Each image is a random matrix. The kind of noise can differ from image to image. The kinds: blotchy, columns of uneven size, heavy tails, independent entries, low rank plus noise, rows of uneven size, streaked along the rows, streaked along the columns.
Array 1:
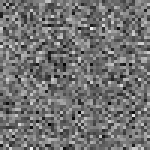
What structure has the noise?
low rank plus noise
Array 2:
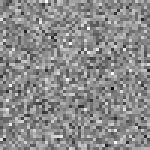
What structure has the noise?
independent entries
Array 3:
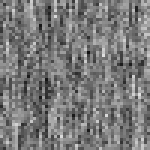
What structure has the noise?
streaked along the columns
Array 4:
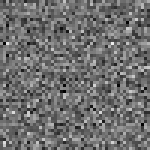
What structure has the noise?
low rank plus noise
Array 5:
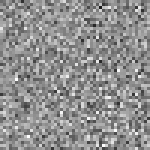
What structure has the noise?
low rank plus noise
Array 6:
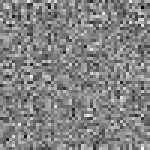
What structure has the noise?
low rank plus noise
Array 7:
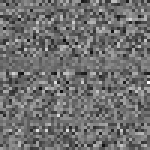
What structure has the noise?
rows of uneven size
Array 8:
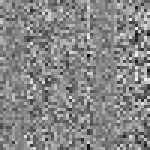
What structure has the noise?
columns of uneven size
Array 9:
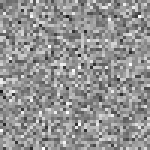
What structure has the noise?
independent entries
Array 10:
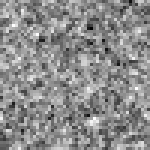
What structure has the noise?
blotchy
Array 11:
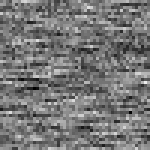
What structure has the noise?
streaked along the rows
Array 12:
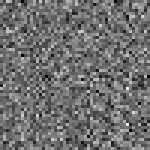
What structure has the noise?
low rank plus noise
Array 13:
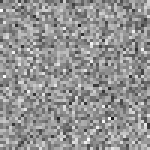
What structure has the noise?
independent entries
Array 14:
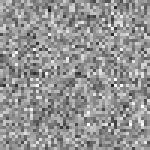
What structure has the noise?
low rank plus noise
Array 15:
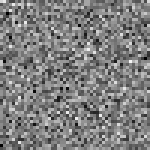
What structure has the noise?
independent entries
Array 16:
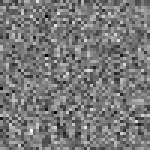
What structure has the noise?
low rank plus noise
